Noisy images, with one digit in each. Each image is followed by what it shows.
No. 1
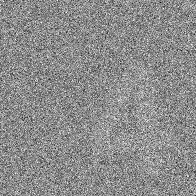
light 4
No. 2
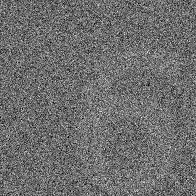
light 6
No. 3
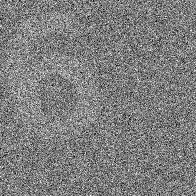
light 6
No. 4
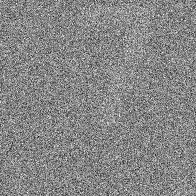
light 7
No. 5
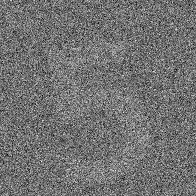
light 5
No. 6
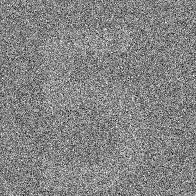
light 5
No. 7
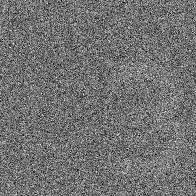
light 3
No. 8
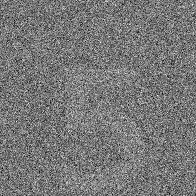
light 5
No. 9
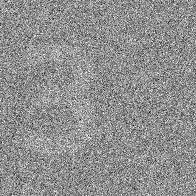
light 3
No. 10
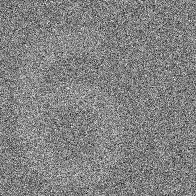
light 6
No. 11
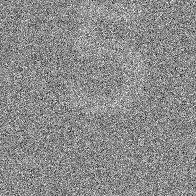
light 5
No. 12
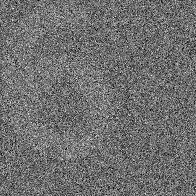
light 6
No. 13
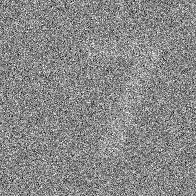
light 7
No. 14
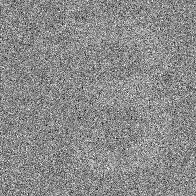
light 3
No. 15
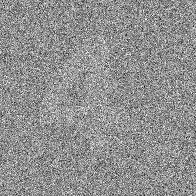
light 4
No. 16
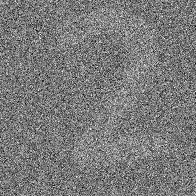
light 2
